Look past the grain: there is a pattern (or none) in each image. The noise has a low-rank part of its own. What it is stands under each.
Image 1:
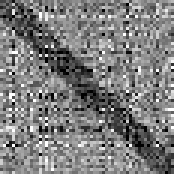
a diagonal band
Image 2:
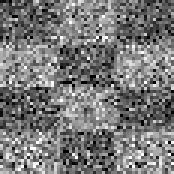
a checkerboard
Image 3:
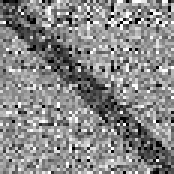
a diagonal band
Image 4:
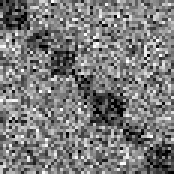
blocks along the diagonal
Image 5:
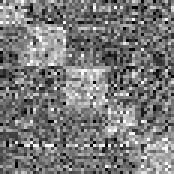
blocks along the diagonal
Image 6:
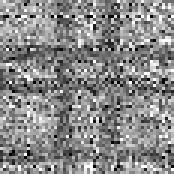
bands of rows crossing bands of columns
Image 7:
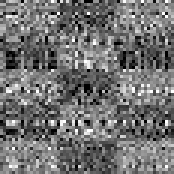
a checkerboard
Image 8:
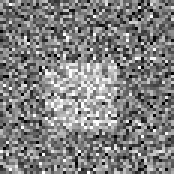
one block
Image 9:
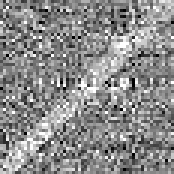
a diagonal band
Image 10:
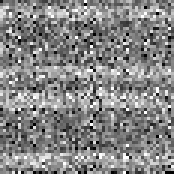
bands of rows
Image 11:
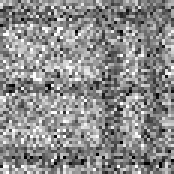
bands of rows crossing bands of columns
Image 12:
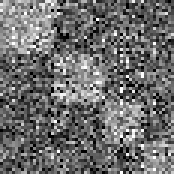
blocks along the diagonal
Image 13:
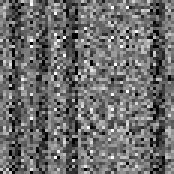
bands of columns
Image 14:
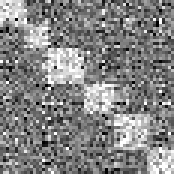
blocks along the diagonal
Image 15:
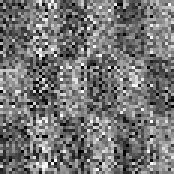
a checkerboard
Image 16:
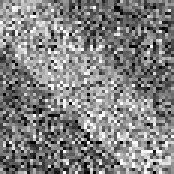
a diagonal band
